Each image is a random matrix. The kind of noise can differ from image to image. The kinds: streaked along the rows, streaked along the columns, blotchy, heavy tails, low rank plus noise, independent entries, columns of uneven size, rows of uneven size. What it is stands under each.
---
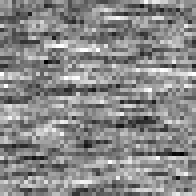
streaked along the rows
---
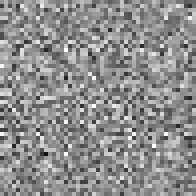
low rank plus noise
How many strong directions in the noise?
five to eight
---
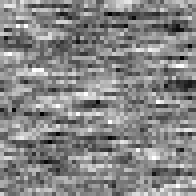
streaked along the rows
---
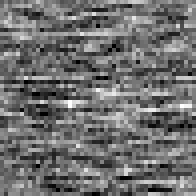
streaked along the rows
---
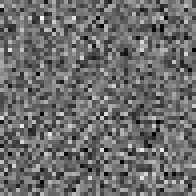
low rank plus noise
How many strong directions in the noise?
one
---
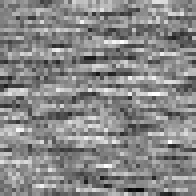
streaked along the rows
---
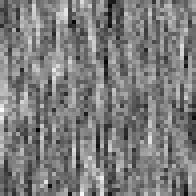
streaked along the columns
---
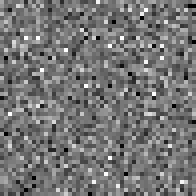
heavy tails
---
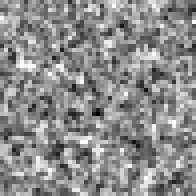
blotchy
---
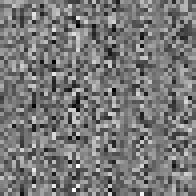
columns of uneven size
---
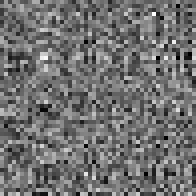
low rank plus noise
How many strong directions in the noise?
one
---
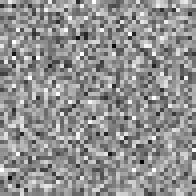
independent entries
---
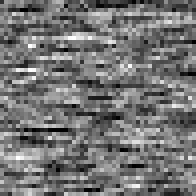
streaked along the rows
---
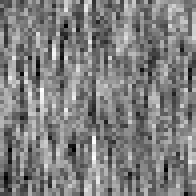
streaked along the columns
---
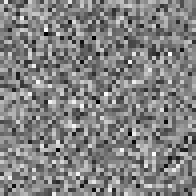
independent entries
